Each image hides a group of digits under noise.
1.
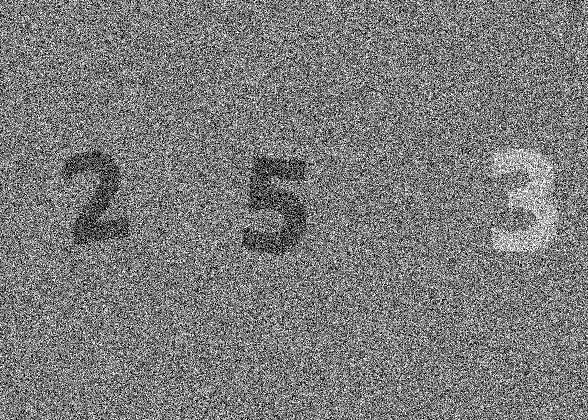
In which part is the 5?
centre
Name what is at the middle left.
2
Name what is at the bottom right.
nothing
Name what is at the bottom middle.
nothing
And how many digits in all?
3
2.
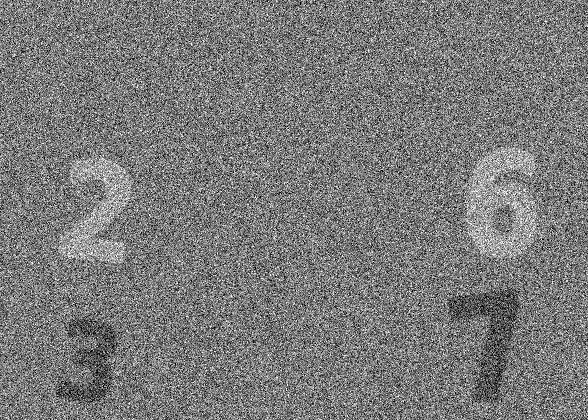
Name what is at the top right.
nothing
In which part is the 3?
bottom left
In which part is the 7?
bottom right
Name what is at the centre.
nothing
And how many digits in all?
4
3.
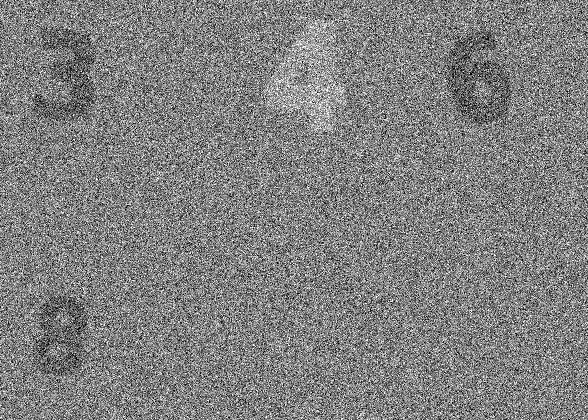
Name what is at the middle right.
nothing
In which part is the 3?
top left
